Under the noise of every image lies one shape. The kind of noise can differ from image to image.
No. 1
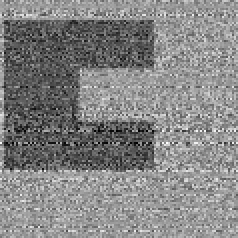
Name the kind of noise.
rows of uneven size
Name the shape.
square with a notch
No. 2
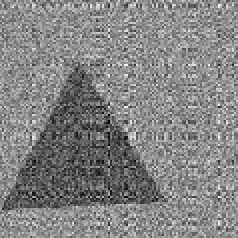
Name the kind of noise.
low rank plus noise
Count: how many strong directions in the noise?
one
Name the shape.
triangle
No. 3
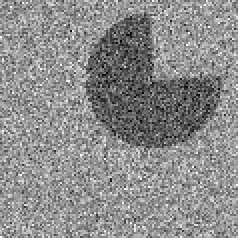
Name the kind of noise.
independent entries
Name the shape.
disc with a wedge cut out
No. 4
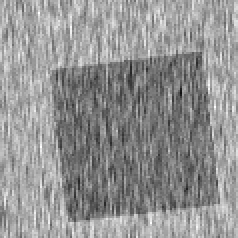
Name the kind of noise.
streaked along the columns
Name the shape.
square
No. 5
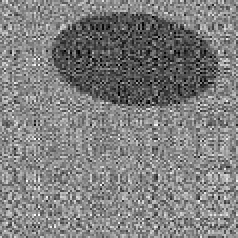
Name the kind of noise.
low rank plus noise
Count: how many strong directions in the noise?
two
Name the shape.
ellipse
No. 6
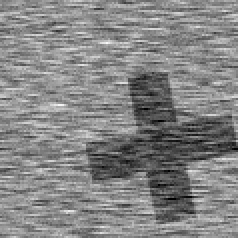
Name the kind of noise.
streaked along the rows
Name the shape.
cross
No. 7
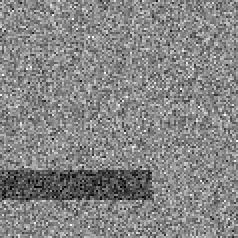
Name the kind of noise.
independent entries
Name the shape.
bar
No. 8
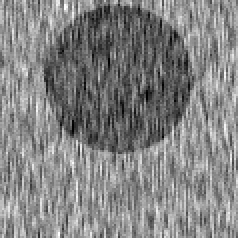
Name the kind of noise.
streaked along the columns
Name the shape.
disc
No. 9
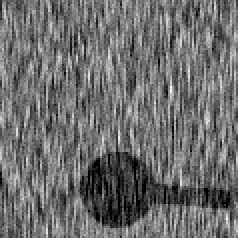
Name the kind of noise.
streaked along the columns
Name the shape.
lollipop
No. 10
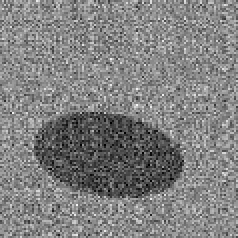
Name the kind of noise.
low rank plus noise
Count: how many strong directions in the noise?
three or four
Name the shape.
ellipse
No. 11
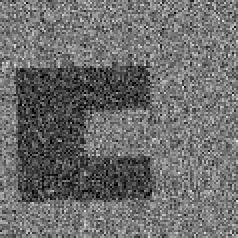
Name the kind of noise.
low rank plus noise
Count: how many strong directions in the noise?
five to eight
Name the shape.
square with a notch
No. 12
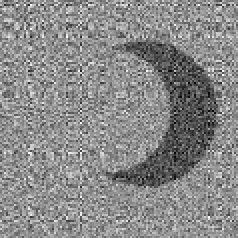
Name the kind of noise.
low rank plus noise
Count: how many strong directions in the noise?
two
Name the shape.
crescent
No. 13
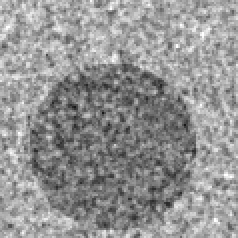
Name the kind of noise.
blotchy
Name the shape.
disc
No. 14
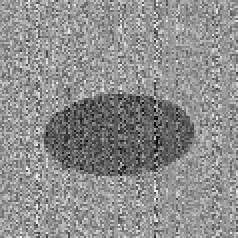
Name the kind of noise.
columns of uneven size
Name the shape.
ellipse
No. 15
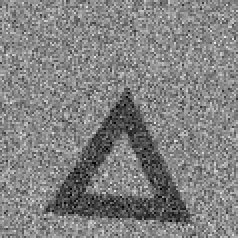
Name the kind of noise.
independent entries
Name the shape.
triangle frame
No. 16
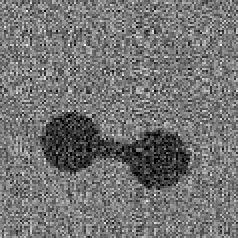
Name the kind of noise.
low rank plus noise
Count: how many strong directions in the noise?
three or four
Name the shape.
dumbbell
